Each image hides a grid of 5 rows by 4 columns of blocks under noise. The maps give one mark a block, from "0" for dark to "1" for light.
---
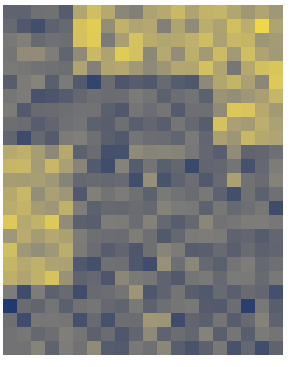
0 1 1 1
0 0 0 1
1 0 0 0
1 0 0 0
0 0 0 0
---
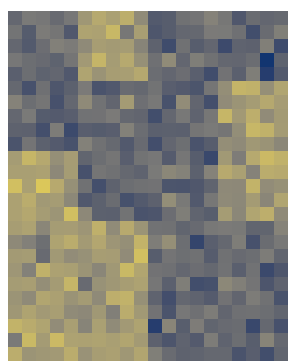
0 1 0 0
0 0 0 1
1 0 0 1
1 1 0 0
1 1 0 0
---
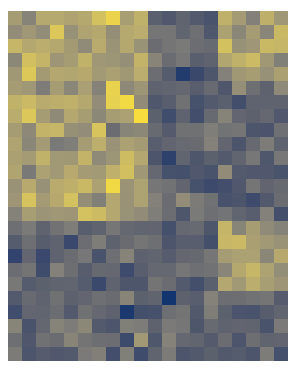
1 1 0 1
1 1 0 0
1 1 0 0
0 0 0 1
0 0 0 0
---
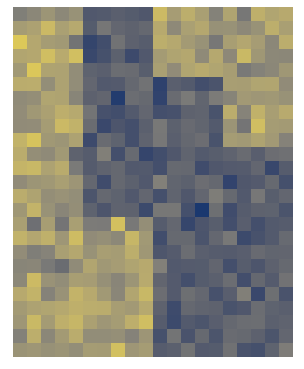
1 0 1 1
1 0 0 1
1 0 0 0
1 1 0 0
1 1 0 0
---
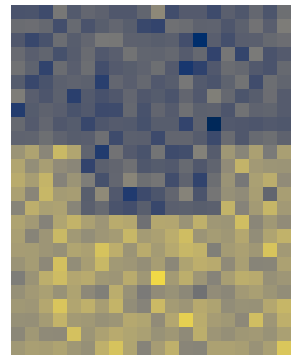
0 0 0 0
0 0 0 0
1 0 0 1
1 1 1 1
1 1 1 1
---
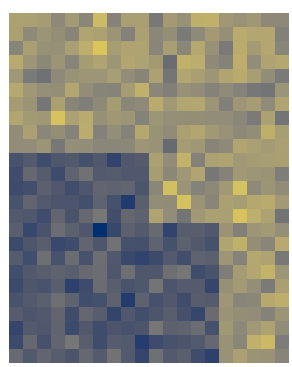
1 1 1 1
1 1 1 1
0 0 1 1
0 0 0 1
0 0 0 1
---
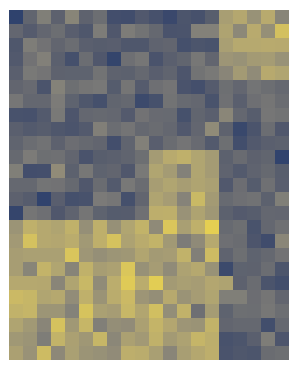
0 0 0 1
0 0 0 0
0 0 1 0
1 1 1 0
1 1 1 0
